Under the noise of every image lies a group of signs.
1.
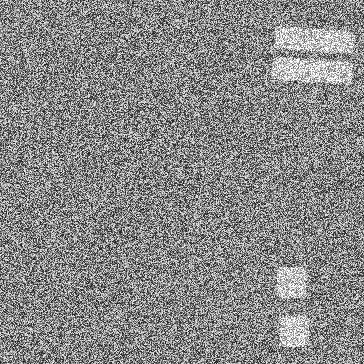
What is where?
top right: equals sign; bottom right: colon
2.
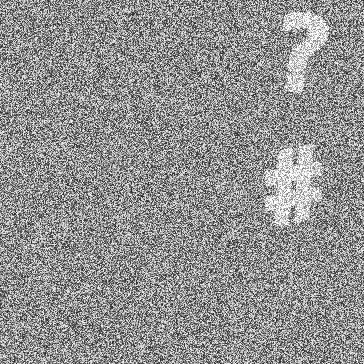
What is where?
top right: question mark; middle right: hash sign
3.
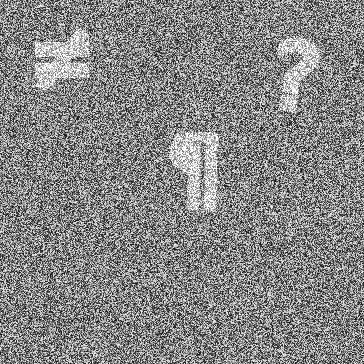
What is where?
top left: not-equal sign; top right: question mark; centre: pilcrow
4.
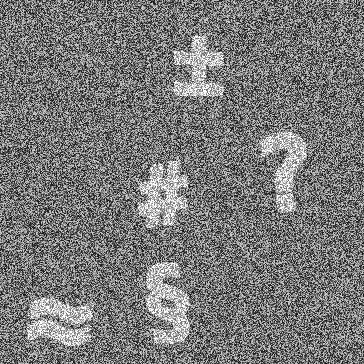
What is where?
top middle: plus-minus sign; centre: hash sign; middle right: question mark; bottom left: approximately sign; bottom middle: section sign
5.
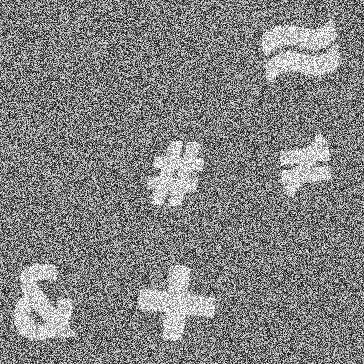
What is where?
top right: approximately sign; centre: hash sign; middle right: not-equal sign; bottom left: ampersand; bottom middle: plus sign
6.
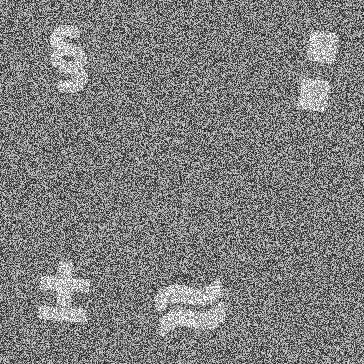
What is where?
top left: section sign; top right: colon; bottom left: plus-minus sign; bottom middle: approximately sign
